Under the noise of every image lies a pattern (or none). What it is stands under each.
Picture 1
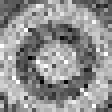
rings round one point
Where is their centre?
centre
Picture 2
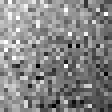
a smooth slope
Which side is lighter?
top left
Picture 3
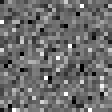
only noise
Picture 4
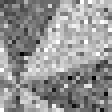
spokes from one point
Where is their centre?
bottom left
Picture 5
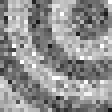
rings round one point
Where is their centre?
top right
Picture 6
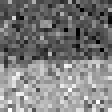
a sharp edge
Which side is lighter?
bottom
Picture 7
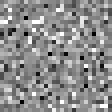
only noise
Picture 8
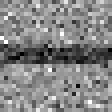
one horizontal stripe
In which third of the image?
middle
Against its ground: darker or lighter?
darker
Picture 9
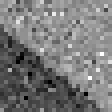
a sharp edge
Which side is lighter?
top right
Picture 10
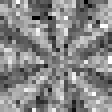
spokes from one point
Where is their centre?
centre
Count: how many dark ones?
8
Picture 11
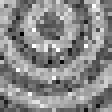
rings round one point
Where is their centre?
top middle
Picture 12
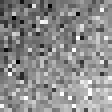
a smooth slope
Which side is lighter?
bottom right
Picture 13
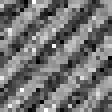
diagonal stripes
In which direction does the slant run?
bottom left to top right
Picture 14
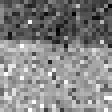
a sharp edge
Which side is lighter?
bottom
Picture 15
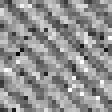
diagonal stripes
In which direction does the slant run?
top left to bottom right
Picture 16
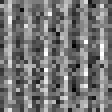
vertical stripes
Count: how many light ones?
6
